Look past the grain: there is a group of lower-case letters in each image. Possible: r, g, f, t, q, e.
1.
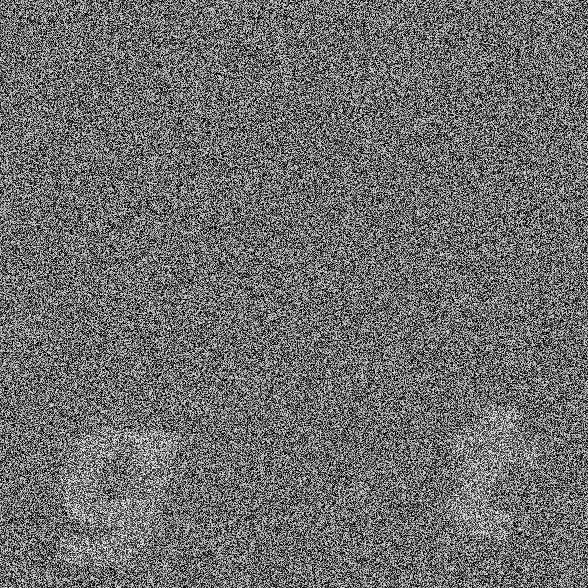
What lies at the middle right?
nothing
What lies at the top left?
nothing
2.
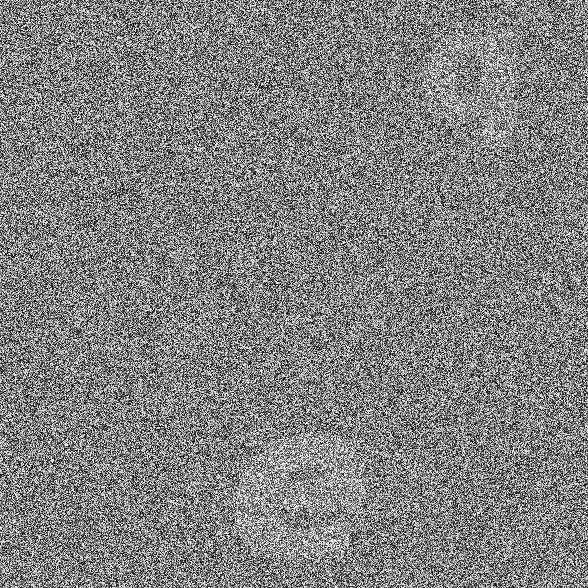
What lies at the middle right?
nothing
